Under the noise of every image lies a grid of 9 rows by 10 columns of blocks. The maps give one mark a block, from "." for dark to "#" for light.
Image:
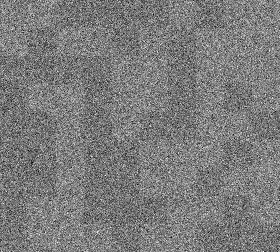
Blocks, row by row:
##....#.##
#.##.#.###
....##.###
.##.##.#.#
..#.#..##.
..#..###.#
..#..##.##
.##...##.#
.###.##...
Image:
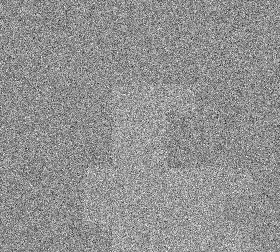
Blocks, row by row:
..........
..........
..........
....###...
....##....
....##....
...######.
...#####..
....#####.
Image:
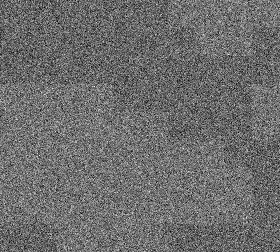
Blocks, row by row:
......####
.......##.
..........
####.....#
######...#
########..
#########.
#########.
..####....
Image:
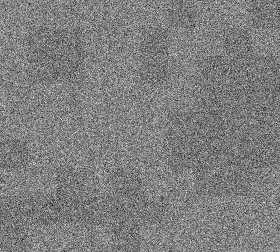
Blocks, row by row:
######.##.
#..##.##.#
#..##.#...
#######...
######....
.#####....
##.#.##..#
......####
.###.#####
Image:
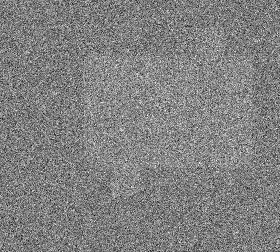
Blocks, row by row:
..........
.......#..
...######.
...######.
...######.
...######.
....#.....
..........
..........
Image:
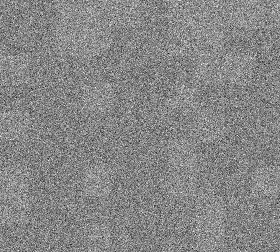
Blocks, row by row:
..###.####
..##..##..
#......##.
...#..#...
#......#..
......#...
#..#..#..#
#......#..
...#...#..
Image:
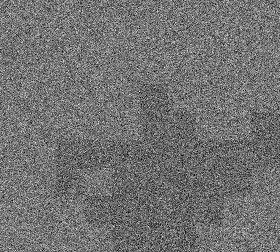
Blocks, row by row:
##########
##########
##########
#####.####
#####..##.
##........
##.#.....#
###.....##
####...###
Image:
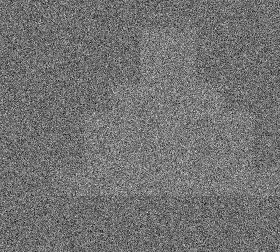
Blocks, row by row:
..........
.....##...
.....##...
....####..
...######.
...######.
..########
..........
..........
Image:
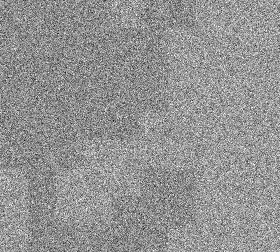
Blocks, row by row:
....#..###
......####
......####
......####
.....#####
...#######
#.###..###
#.##...###
#.....####
